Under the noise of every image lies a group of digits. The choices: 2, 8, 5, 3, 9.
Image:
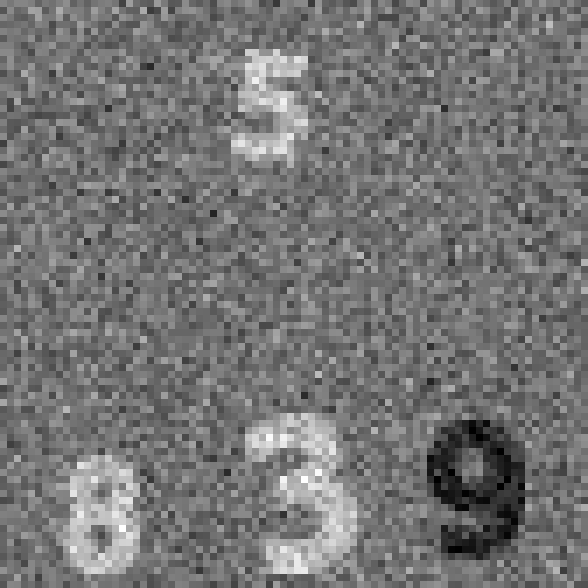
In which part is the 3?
bottom middle
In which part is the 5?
top middle
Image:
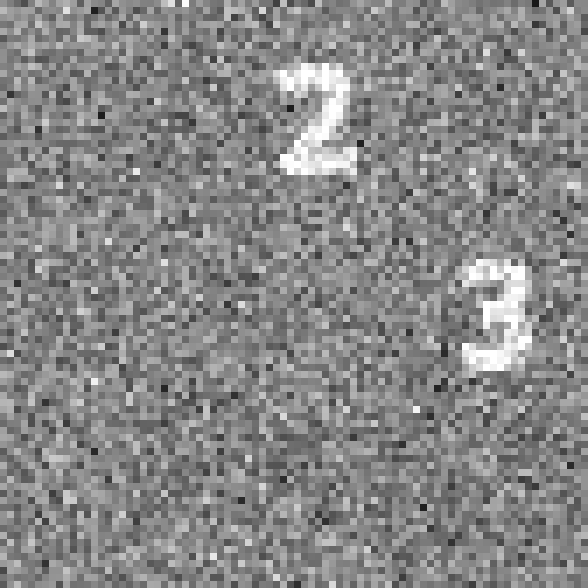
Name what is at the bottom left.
nothing
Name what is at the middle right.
3
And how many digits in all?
2
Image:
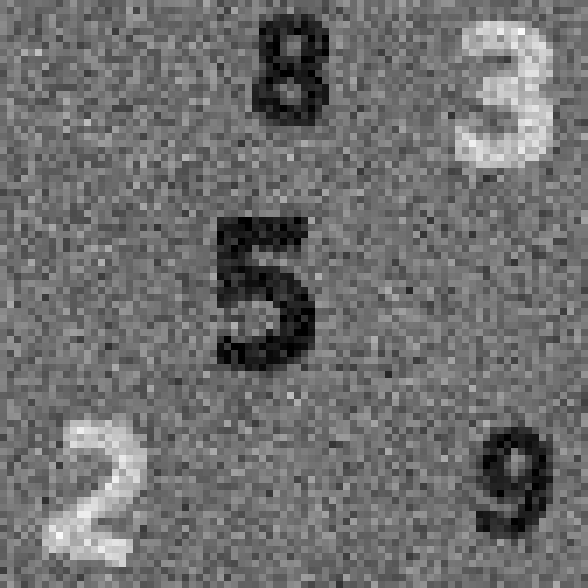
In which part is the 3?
top right
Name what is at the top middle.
8
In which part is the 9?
bottom right
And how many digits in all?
5
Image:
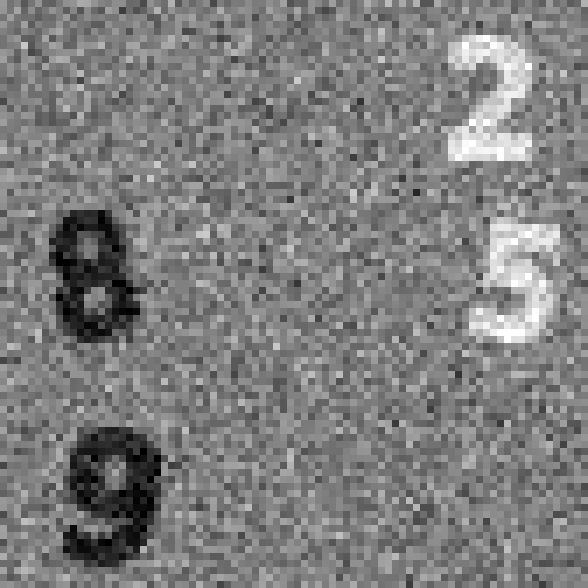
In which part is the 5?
middle right
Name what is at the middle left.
8
